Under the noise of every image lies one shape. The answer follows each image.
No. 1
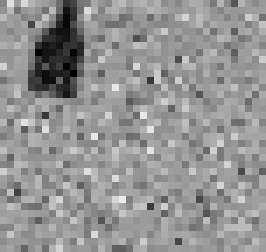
bottle
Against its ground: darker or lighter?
darker
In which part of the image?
top left
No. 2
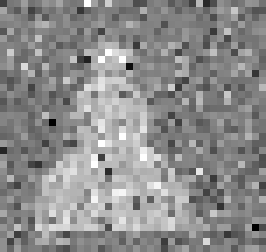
chess pawn
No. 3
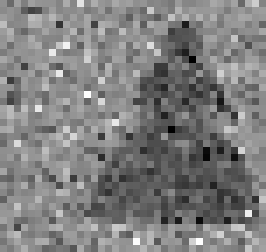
chess pawn
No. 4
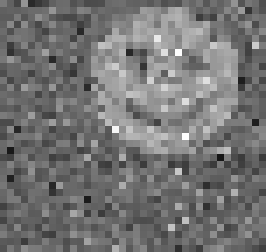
smiling face
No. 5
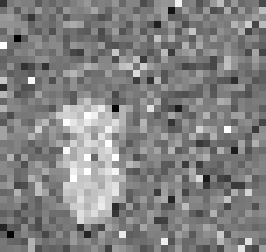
footprint
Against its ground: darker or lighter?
lighter
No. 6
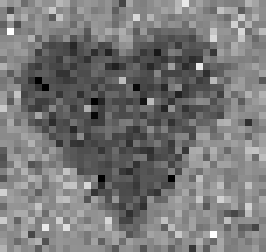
heart
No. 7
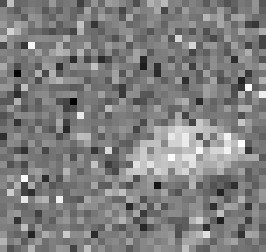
umbrella
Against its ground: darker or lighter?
lighter
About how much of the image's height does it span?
half
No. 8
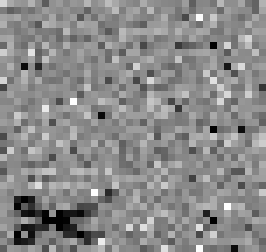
pair of scissors
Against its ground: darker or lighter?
darker
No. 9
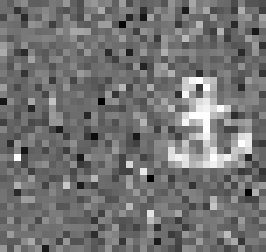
anchor
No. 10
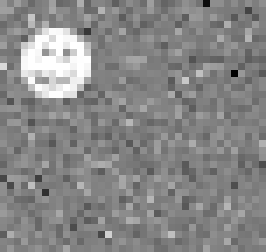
smiling face
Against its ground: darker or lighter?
lighter
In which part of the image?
top left
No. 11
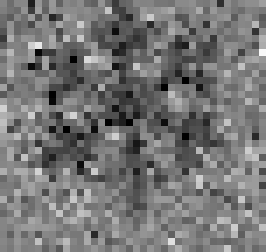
snowflake
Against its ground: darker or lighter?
darker
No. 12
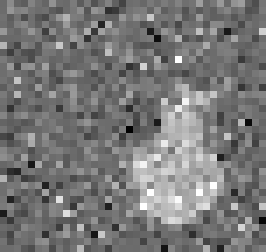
pear
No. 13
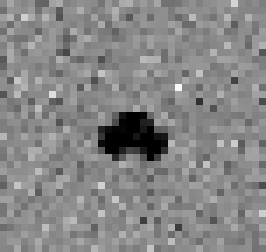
car
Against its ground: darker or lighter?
darker
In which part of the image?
centre
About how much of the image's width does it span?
a quarter
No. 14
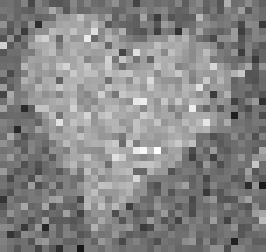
heart
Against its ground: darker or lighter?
lighter
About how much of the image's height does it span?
nearly all
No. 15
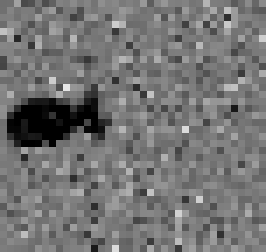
fish
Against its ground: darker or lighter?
darker
